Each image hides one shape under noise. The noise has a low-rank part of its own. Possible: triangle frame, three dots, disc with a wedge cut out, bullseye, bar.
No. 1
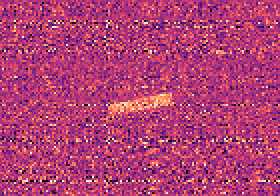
bar
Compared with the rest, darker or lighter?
lighter
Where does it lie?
centre
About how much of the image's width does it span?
a quarter
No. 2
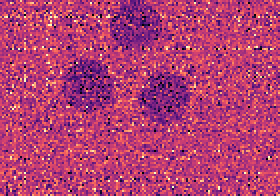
three dots
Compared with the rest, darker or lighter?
darker
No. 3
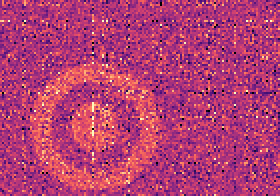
bullseye
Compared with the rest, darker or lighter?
lighter
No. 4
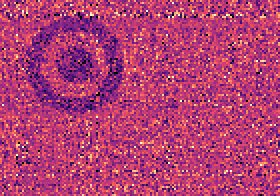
bullseye
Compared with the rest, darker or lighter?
darker
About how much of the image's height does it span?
half
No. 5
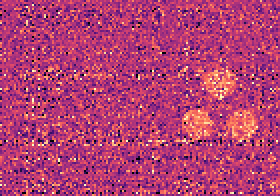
three dots
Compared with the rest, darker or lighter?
lighter
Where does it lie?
middle right
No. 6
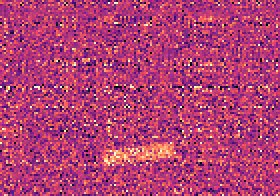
bar
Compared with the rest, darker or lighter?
lighter
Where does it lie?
bottom middle
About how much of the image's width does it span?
a quarter
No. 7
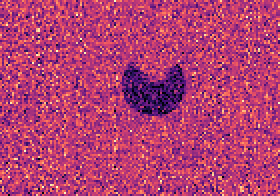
disc with a wedge cut out
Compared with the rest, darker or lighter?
darker
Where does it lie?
centre
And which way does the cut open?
up
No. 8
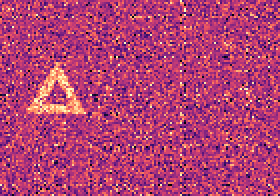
triangle frame
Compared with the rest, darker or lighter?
lighter
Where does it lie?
middle left
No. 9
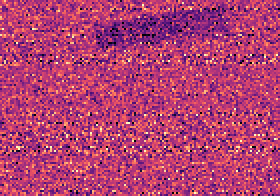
bar
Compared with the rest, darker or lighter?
darker
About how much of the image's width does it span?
half
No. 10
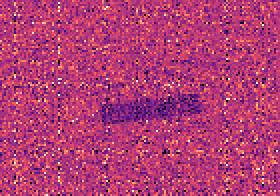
bar
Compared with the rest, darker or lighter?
darker
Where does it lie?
centre
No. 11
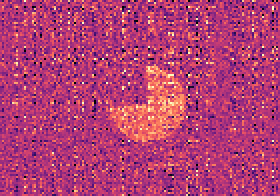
disc with a wedge cut out
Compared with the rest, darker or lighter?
lighter
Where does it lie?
centre
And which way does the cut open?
up and left
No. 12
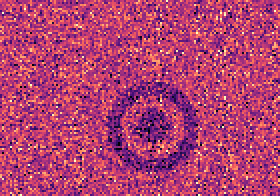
bullseye
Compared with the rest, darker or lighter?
darker
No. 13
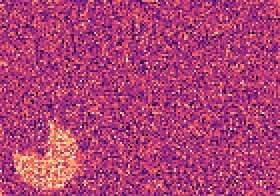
disc with a wedge cut out
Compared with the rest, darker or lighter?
lighter
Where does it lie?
bottom left
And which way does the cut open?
up and left
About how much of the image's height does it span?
a third
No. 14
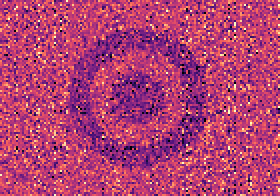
bullseye
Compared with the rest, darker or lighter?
darker
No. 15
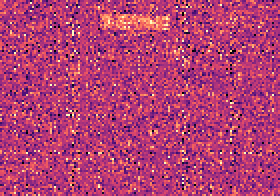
bar
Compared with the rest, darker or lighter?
lighter
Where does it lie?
top middle
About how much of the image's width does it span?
a quarter
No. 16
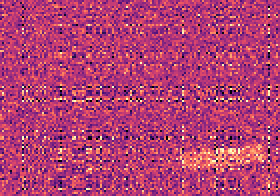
bar
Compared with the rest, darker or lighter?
lighter
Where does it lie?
bottom right
